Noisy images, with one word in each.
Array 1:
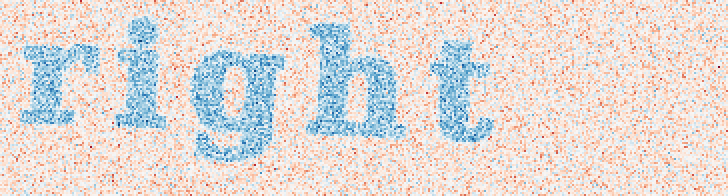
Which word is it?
right
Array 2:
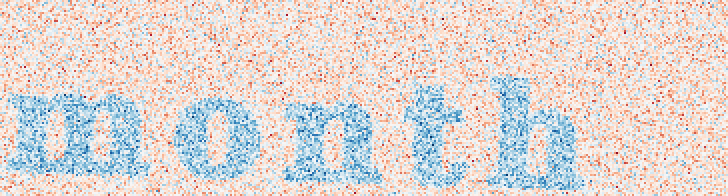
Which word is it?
month
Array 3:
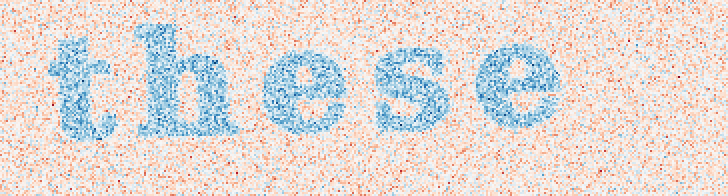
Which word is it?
these
